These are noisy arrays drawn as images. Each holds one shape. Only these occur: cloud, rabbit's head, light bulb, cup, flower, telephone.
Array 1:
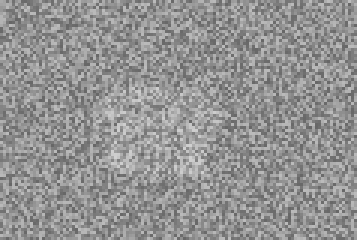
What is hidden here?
light telephone, centre
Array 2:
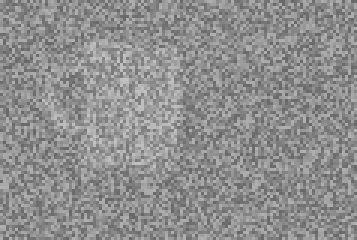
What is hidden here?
light cup
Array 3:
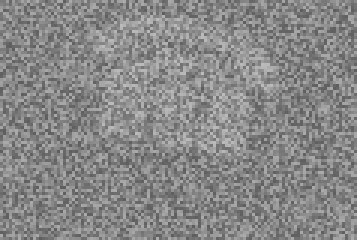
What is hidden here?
light telephone
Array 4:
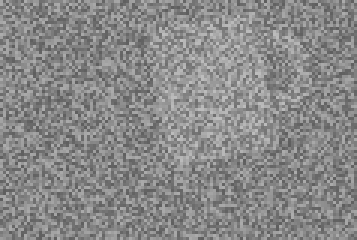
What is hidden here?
light cup
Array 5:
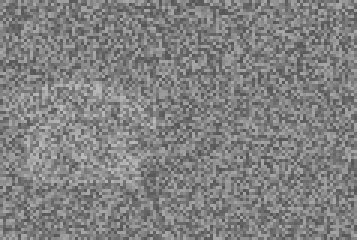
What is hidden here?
light telephone, middle left
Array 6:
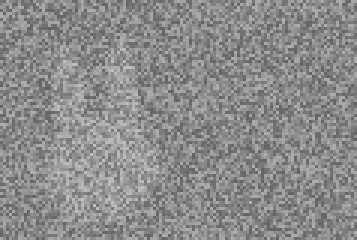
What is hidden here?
light rabbit's head
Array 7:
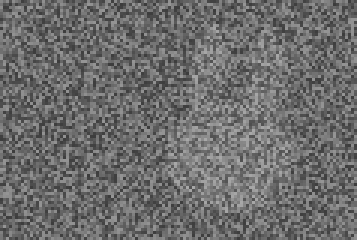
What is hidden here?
light rabbit's head
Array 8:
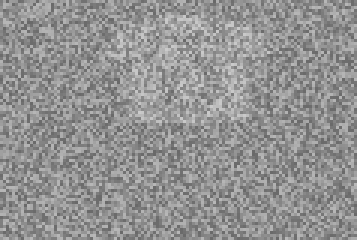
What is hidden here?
light telephone
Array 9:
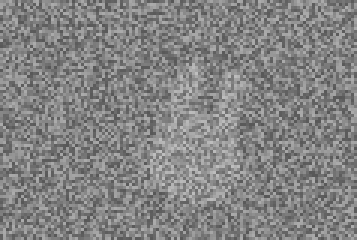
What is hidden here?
light rabbit's head
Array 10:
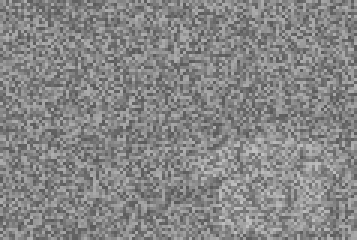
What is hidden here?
light telephone, bottom right
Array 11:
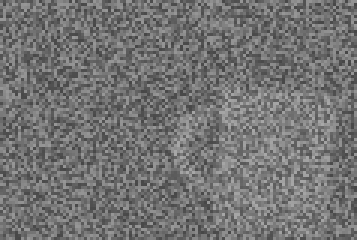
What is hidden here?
light cup
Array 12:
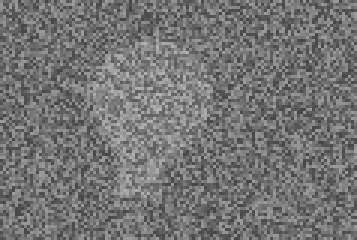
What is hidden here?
light light bulb
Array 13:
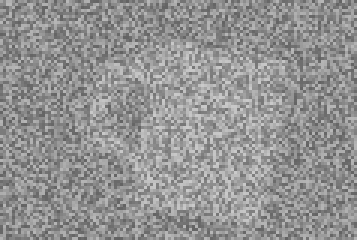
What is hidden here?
light cup
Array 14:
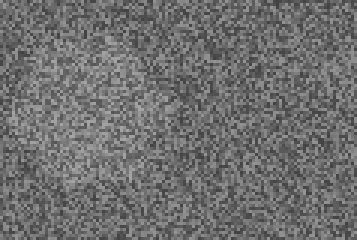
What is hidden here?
light flower
